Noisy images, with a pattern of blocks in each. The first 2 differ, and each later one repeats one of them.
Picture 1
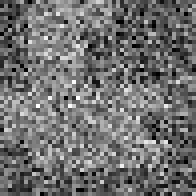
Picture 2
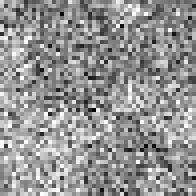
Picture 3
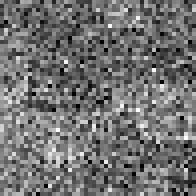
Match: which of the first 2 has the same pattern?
2
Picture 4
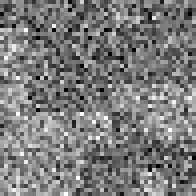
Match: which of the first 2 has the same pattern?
2
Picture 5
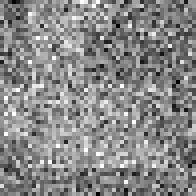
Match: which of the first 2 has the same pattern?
1
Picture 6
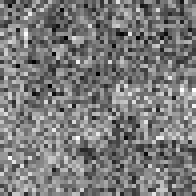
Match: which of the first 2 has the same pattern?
2
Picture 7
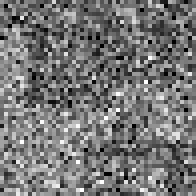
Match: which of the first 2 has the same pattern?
2
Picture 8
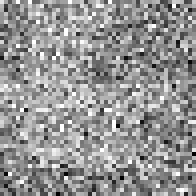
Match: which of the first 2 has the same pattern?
1
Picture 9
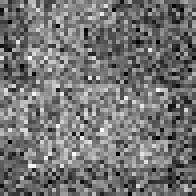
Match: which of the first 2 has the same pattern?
1
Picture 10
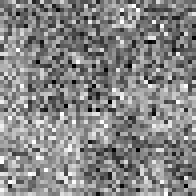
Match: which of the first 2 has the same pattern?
2
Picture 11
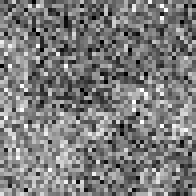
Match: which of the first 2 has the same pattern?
2
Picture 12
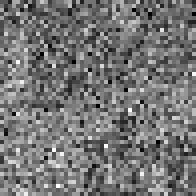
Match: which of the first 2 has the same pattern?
2
